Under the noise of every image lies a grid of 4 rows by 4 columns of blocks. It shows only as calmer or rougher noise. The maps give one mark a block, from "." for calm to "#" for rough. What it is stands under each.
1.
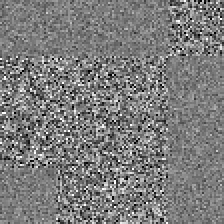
. . . #
# # # .
# # # .
. # # .
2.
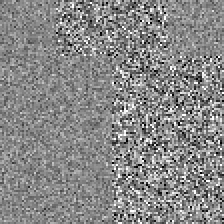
. # # .
. . # #
. . # #
. . # #
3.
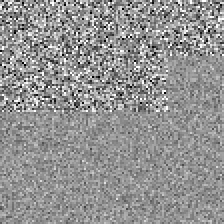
# # # #
# # # .
. . . .
. . . .
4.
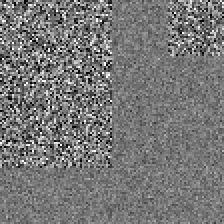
# # . #
# # . .
# # . .
. . . .
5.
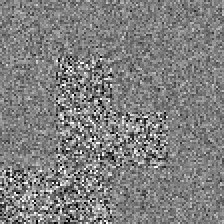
. . . .
. # . .
. # # .
# # . .
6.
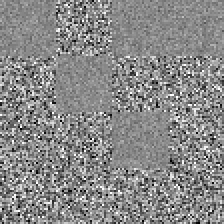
. # . .
# . # #
# # . #
# # # #
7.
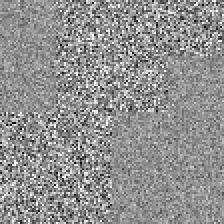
. # # #
. # # .
# # . .
# # . .
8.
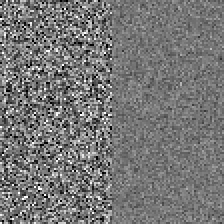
# # . .
# # . .
# # . .
# # . .
